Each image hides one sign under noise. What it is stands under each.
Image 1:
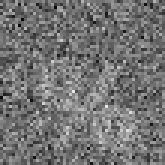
percent sign
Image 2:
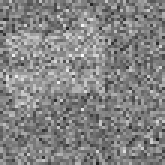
not-equal sign
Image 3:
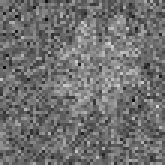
hash sign
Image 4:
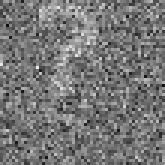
question mark
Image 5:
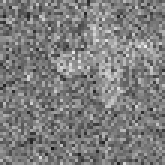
plus sign
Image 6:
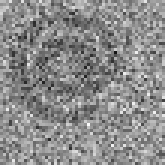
at sign
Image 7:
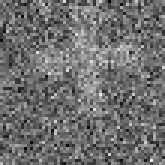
plus sign
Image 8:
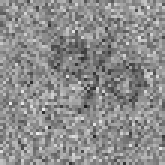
percent sign
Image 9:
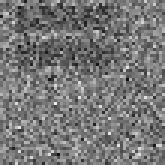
equals sign
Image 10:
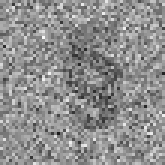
section sign
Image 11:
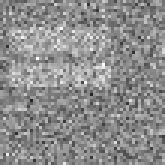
equals sign
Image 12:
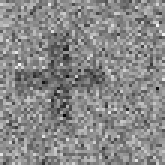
plus sign
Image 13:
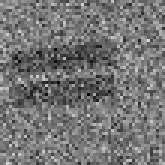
equals sign
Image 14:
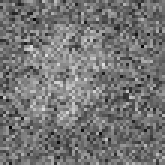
hash sign
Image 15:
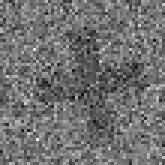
plus sign
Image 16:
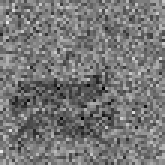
approximately sign
